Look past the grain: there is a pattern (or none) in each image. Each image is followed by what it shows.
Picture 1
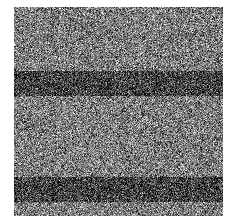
bands of rows
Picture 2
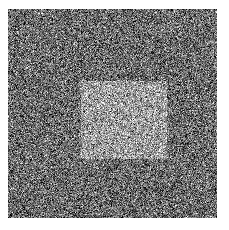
one block
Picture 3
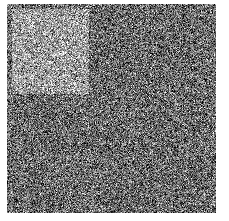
one block
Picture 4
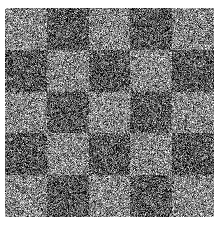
a checkerboard
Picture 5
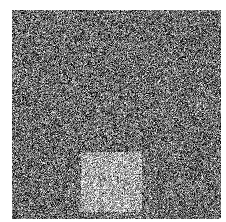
one block
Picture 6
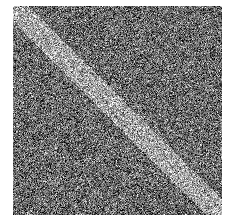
a diagonal band
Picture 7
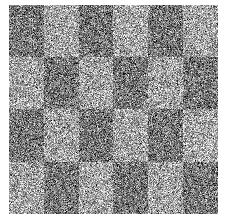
a checkerboard
